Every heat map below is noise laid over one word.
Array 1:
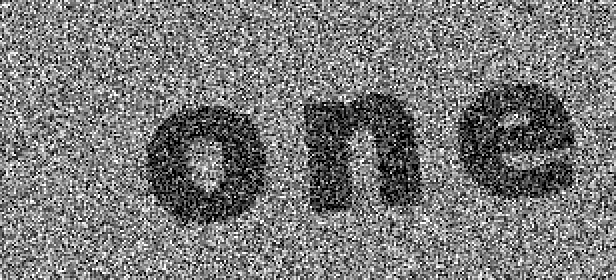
one
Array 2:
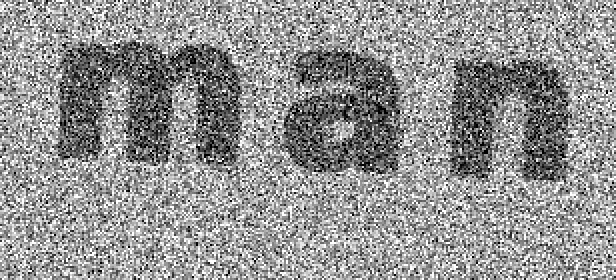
man
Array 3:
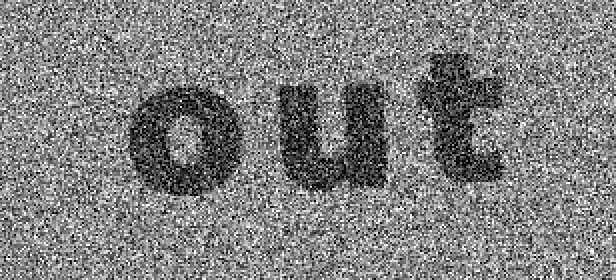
out
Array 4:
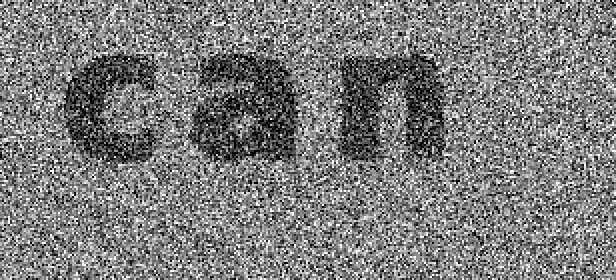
can
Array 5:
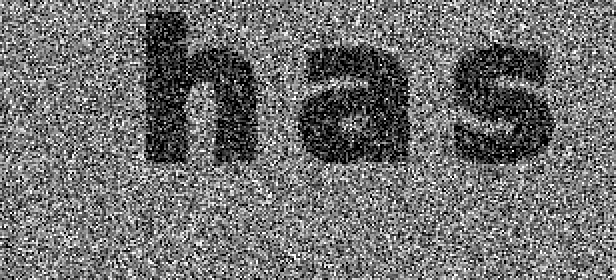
has
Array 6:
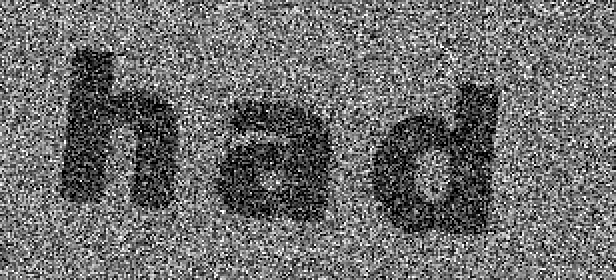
had
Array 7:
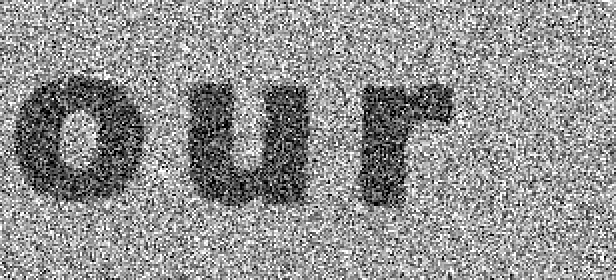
our
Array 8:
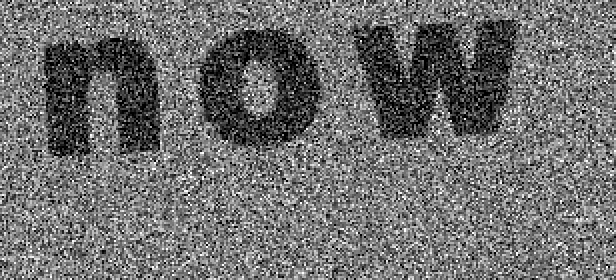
now
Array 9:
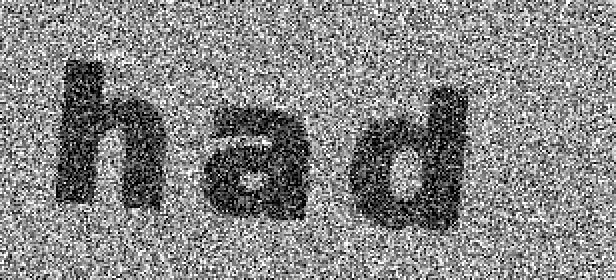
had
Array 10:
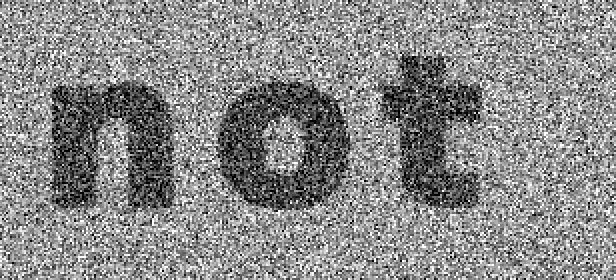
not
